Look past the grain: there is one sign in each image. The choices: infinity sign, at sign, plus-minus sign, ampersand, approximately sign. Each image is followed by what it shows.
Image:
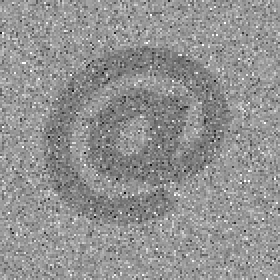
dark at sign
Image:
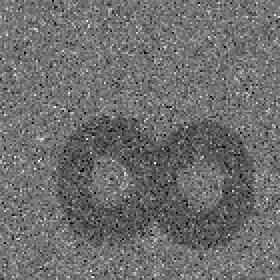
dark infinity sign
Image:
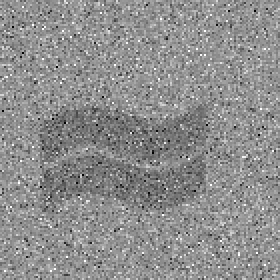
dark approximately sign
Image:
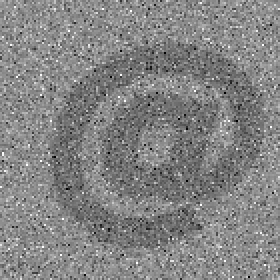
dark at sign
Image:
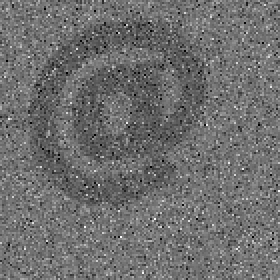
dark at sign
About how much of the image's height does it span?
two thirds
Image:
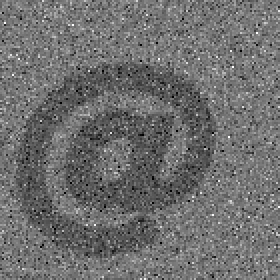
dark at sign
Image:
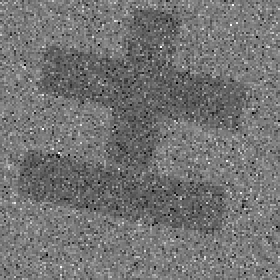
dark plus-minus sign
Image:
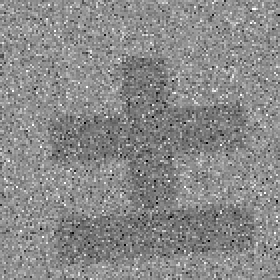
dark plus-minus sign
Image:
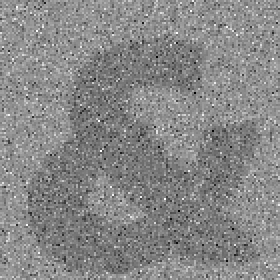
dark ampersand
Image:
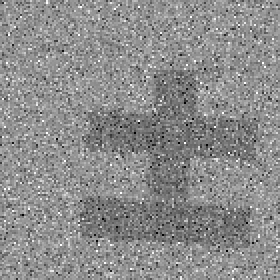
dark plus-minus sign
